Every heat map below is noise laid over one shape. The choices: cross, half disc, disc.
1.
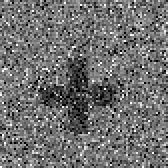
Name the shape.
cross
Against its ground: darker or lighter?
darker
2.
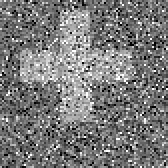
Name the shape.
cross
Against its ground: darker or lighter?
lighter
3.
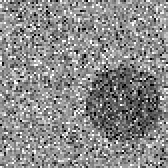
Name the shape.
disc
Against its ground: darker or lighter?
darker
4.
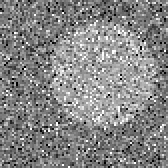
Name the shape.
disc
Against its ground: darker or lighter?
lighter
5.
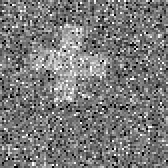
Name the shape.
cross
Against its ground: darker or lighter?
lighter
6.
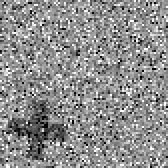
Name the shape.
cross
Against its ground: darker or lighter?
darker
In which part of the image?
bottom left
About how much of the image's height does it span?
a third
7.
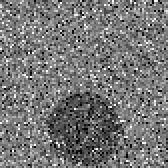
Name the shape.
disc
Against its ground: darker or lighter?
darker
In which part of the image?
bottom middle
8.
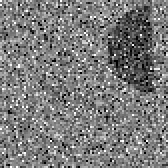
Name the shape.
half disc
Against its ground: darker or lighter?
darker
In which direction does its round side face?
left
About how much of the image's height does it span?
half
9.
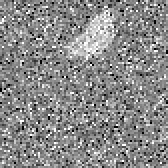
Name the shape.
half disc
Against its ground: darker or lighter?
lighter
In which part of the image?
top middle
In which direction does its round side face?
down and right
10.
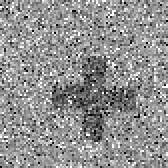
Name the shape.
cross
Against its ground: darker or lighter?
darker
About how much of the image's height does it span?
half
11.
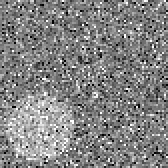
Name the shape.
disc
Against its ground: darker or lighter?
lighter
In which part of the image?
bottom left
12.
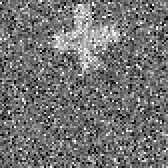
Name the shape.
cross
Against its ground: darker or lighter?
lighter
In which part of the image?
top middle
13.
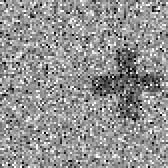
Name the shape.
cross
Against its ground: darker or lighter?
darker
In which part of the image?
middle right
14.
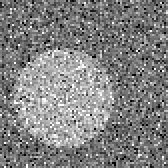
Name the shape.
disc
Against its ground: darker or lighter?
lighter
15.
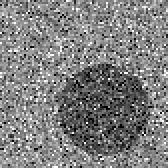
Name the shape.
disc
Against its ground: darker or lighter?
darker
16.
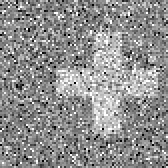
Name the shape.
cross
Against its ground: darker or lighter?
lighter
